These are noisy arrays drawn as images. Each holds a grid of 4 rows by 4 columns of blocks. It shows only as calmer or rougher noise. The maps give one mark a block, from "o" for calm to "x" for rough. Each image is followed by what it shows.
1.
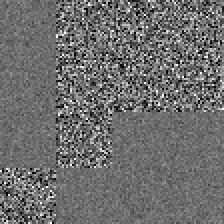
oxxx
oxxx
oxoo
xooo
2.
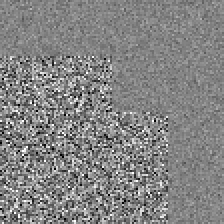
oooo
xxoo
xxxo
xxxo
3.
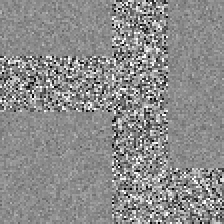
ooxo
xxxo
ooxo
ooxx
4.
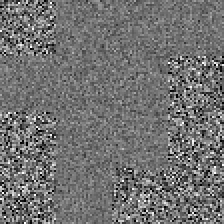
xooo
ooox
xoox
xoxx
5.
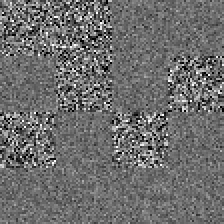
xxoo
oxox
xoxo
oooo
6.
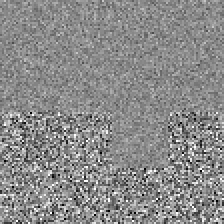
oooo
oooo
xxox
xxxx
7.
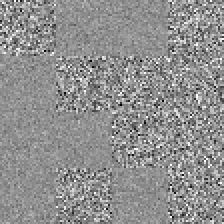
xoox
oxxx
ooxx
oxox
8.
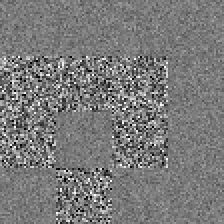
oooo
xxxo
xoxo
oxoo
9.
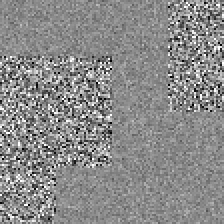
ooox
xxox
xxoo
xooo
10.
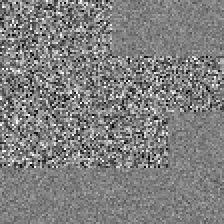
xxoo
xxxx
xxxo
oooo
